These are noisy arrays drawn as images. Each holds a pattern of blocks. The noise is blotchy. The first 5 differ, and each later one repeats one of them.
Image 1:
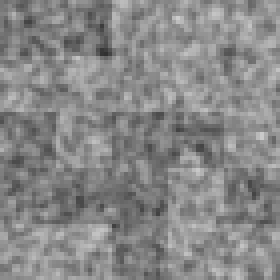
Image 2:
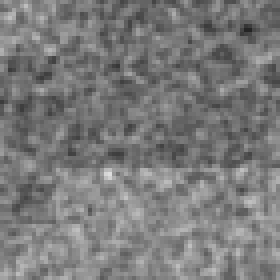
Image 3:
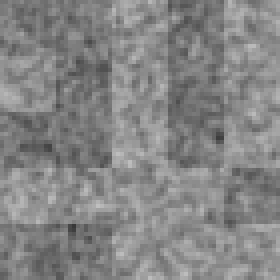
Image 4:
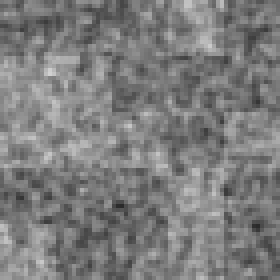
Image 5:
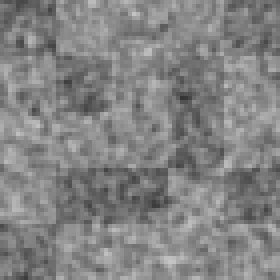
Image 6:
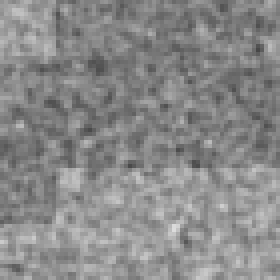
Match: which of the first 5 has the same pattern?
2
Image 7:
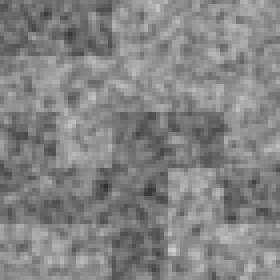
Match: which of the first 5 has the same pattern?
1
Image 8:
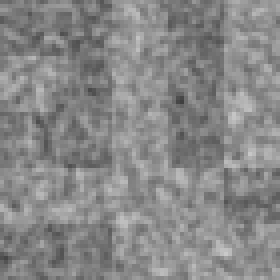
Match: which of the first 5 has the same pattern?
3
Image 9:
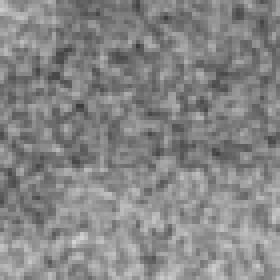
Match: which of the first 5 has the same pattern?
2
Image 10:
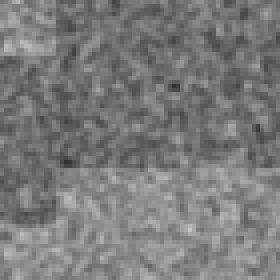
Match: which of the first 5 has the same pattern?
2
